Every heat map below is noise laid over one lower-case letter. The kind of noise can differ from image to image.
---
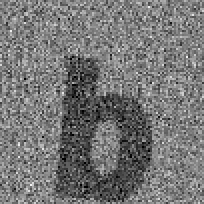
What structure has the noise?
low rank plus noise
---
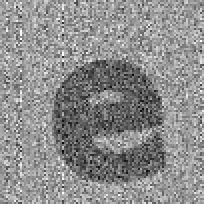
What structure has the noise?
columns of uneven size
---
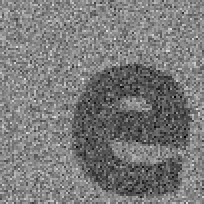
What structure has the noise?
independent entries
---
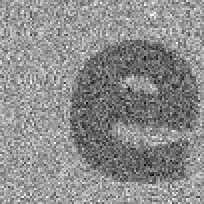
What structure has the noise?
low rank plus noise
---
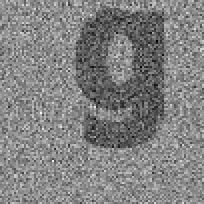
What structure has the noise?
low rank plus noise
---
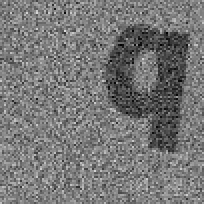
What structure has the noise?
low rank plus noise
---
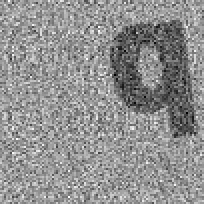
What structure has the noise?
low rank plus noise
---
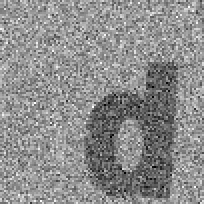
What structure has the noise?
independent entries
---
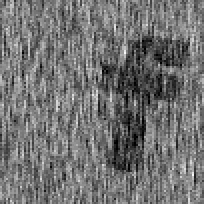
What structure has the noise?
streaked along the columns
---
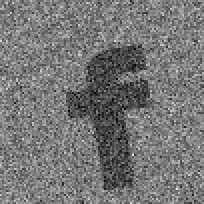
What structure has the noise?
independent entries
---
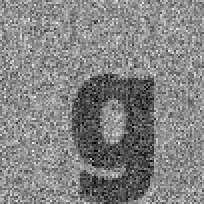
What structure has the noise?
low rank plus noise
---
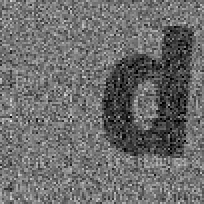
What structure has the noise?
low rank plus noise
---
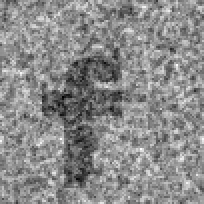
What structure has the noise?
blotchy
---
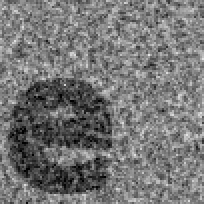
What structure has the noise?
blotchy
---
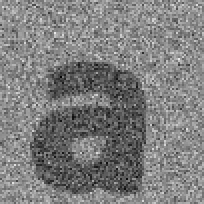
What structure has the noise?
low rank plus noise
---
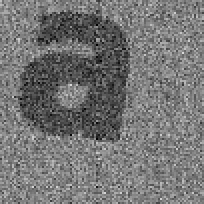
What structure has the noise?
low rank plus noise
